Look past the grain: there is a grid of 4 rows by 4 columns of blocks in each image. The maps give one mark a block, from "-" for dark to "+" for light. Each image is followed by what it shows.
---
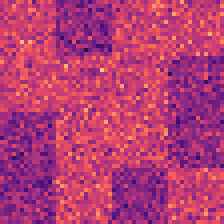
+-++
+++-
-++-
-+-+
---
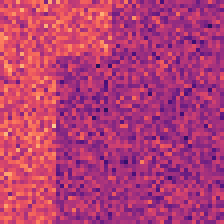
++--
+---
+---
+---
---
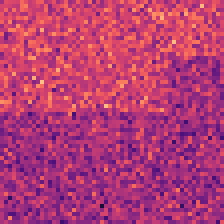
++++
+++-
----
----
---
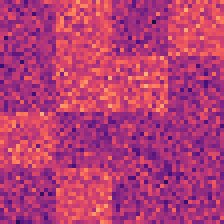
-+-+
-++-
+---
-+--
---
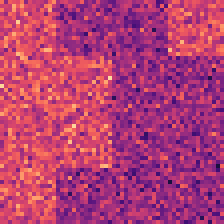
+--+
++--
++--
+---
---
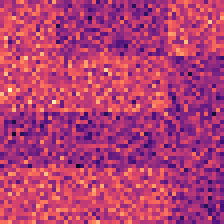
+--+
+++-
----
+++-
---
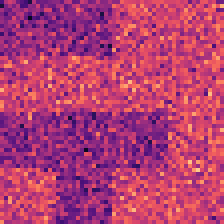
--++
++++
---+
+-++
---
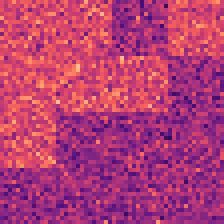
++-+
+++-
+---
----
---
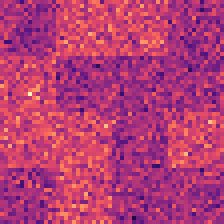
-++-
+---
++-+
-+--
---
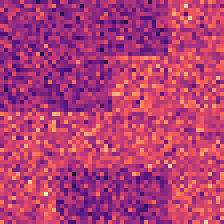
---+
--++
++++
+--+
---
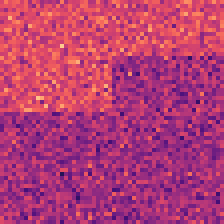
++++
++--
----
----
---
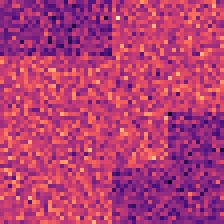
--++
++++
+++-
++--
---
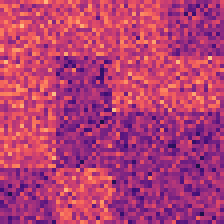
+++-
+-++
+---
-+--
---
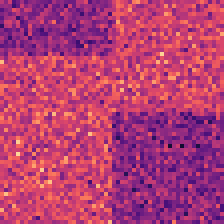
--++
++++
++--
++--
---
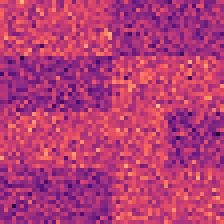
++--
--++
+++-
--++
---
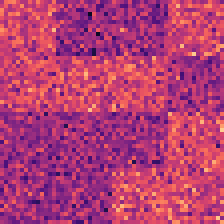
+--+
+++-
---+
--++
